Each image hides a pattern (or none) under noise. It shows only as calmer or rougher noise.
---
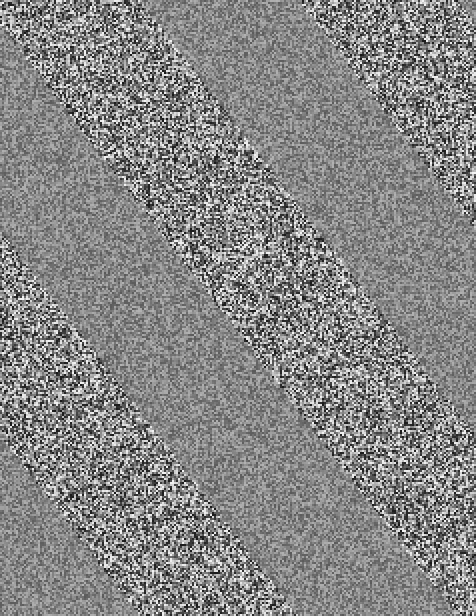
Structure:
diagonal stripes
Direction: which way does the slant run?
top left to bottom right
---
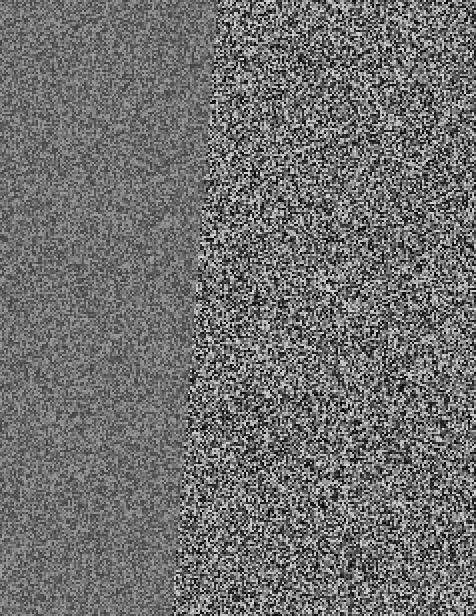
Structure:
a sharp edge
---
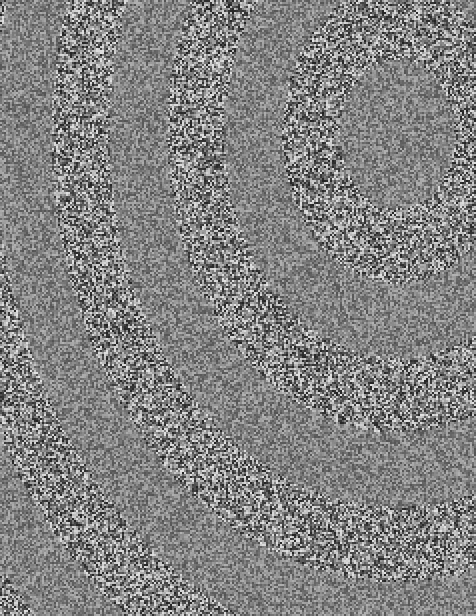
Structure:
rings round one point
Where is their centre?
top right
